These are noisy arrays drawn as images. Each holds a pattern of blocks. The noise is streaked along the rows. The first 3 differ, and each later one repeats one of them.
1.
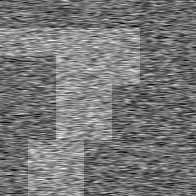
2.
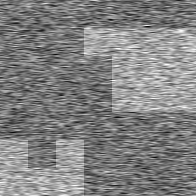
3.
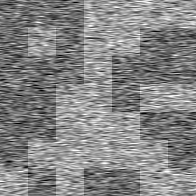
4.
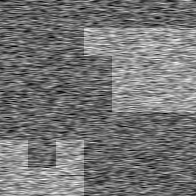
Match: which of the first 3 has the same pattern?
2
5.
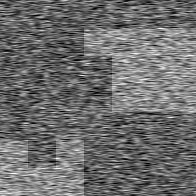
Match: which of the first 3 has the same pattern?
2
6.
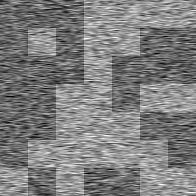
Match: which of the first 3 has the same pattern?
3
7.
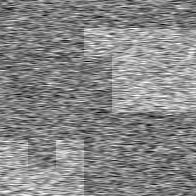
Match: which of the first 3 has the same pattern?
2
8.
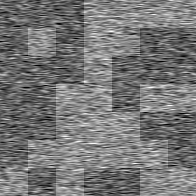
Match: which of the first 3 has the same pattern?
3
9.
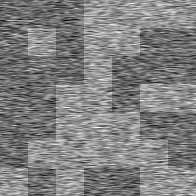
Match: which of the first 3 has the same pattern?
3
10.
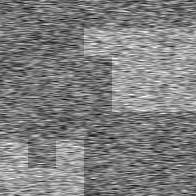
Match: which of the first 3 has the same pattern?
2
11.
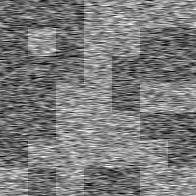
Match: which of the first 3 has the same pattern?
3
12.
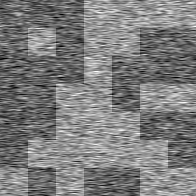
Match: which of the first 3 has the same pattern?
3
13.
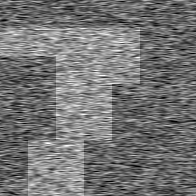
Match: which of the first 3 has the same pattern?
1
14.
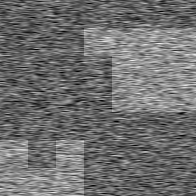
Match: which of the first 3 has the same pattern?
2
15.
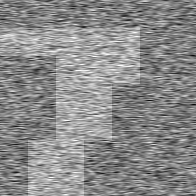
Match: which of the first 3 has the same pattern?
1
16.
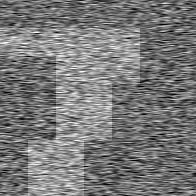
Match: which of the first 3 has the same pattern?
1
